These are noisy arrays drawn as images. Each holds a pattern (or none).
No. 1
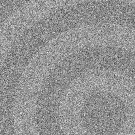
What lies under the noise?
rings round one point
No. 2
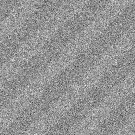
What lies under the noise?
diagonal stripes
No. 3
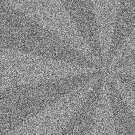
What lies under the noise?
spokes from one point
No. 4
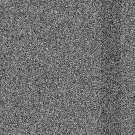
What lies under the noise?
one vertical stripe
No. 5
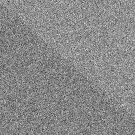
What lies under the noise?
a sharp edge
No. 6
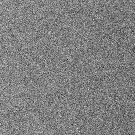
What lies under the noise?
a smooth slope
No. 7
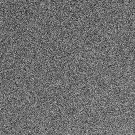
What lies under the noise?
a smooth slope
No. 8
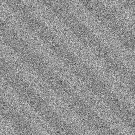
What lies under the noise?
diagonal stripes
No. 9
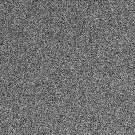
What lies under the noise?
a smooth slope
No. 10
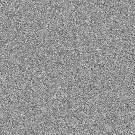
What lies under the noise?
only noise
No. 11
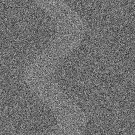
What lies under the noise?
a wavy band
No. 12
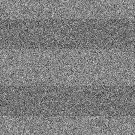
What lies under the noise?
horizontal stripes
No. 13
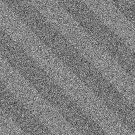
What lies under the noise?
diagonal stripes
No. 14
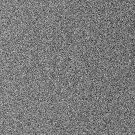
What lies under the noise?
a smooth slope
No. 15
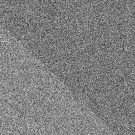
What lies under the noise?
a sharp edge
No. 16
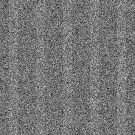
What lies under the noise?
vertical stripes
